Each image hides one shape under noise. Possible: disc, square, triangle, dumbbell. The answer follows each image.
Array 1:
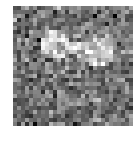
dumbbell
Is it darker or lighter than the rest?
lighter
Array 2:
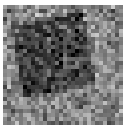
square
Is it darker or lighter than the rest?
darker
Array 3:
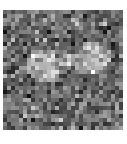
dumbbell
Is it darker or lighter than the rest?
lighter
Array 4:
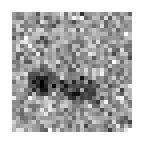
dumbbell
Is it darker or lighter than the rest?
darker
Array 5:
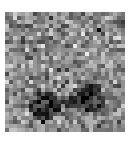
dumbbell
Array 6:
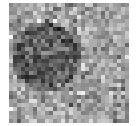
disc
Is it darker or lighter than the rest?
darker
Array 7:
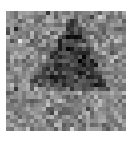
triangle
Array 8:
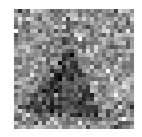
triangle
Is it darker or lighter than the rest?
darker
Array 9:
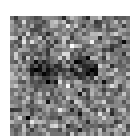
dumbbell
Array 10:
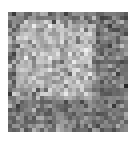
square
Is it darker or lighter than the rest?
lighter
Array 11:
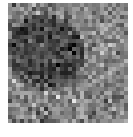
disc
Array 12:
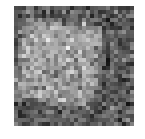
square
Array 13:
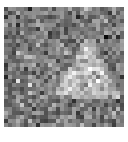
triangle
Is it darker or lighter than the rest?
lighter
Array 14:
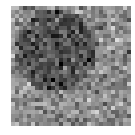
disc
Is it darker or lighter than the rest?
darker
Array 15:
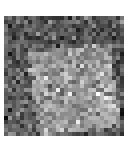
square
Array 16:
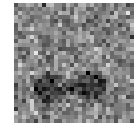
dumbbell
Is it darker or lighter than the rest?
darker
